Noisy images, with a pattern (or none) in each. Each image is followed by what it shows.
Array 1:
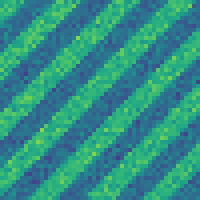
diagonal stripes
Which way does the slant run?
bottom left to top right
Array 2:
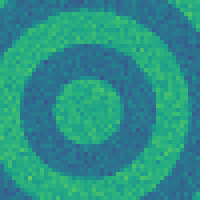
rings round one point
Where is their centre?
centre
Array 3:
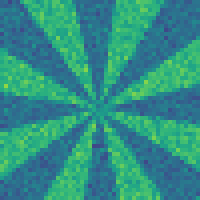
spokes from one point
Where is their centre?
centre
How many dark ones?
8
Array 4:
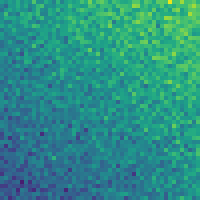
a smooth slope
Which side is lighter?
top right
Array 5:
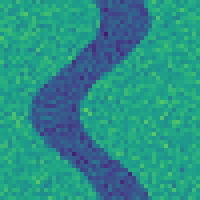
a wavy band
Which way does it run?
top to bottom
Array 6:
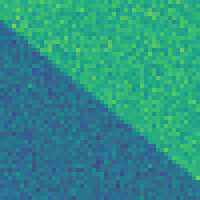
a sharp edge
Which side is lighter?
top right
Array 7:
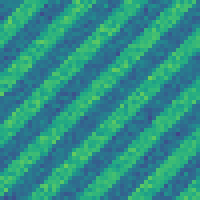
diagonal stripes
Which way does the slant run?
bottom left to top right
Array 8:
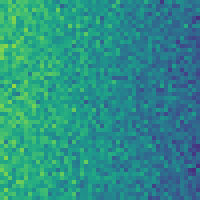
a smooth slope
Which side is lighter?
left
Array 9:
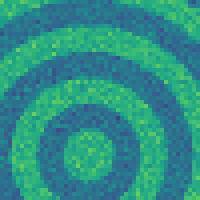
rings round one point
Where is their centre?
bottom middle
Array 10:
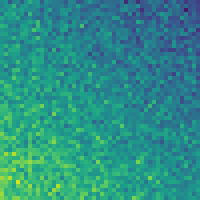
a smooth slope
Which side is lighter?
bottom left
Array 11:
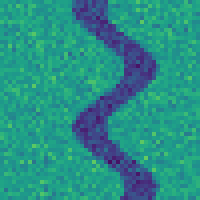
a wavy band
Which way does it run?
top to bottom
